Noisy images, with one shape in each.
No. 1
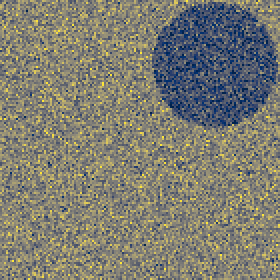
disc
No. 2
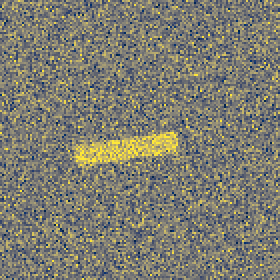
bar
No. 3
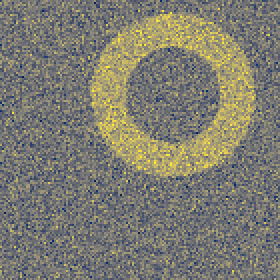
ring
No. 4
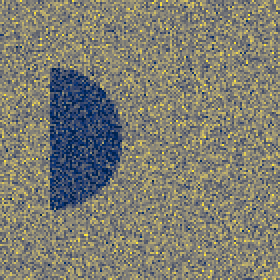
half disc
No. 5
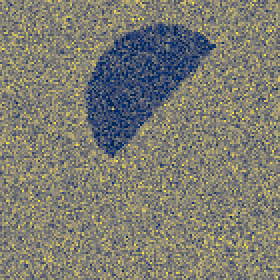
half disc
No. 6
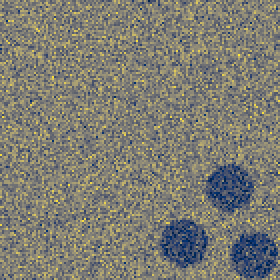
three dots
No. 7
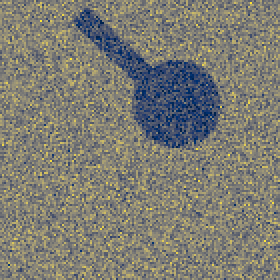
lollipop
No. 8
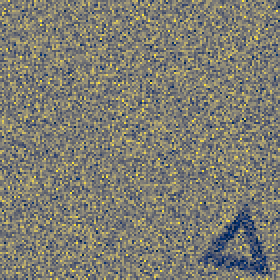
triangle frame
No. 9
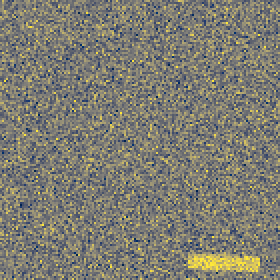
bar
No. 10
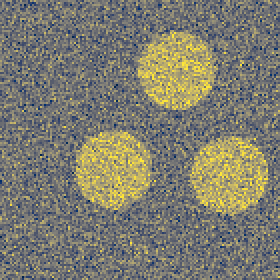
three dots
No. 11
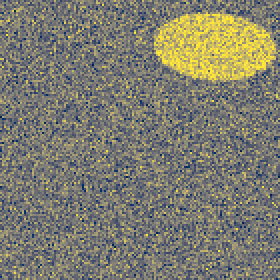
ellipse
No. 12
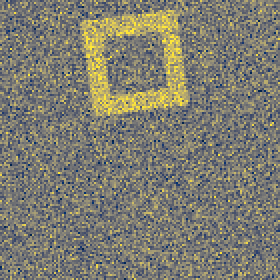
square frame
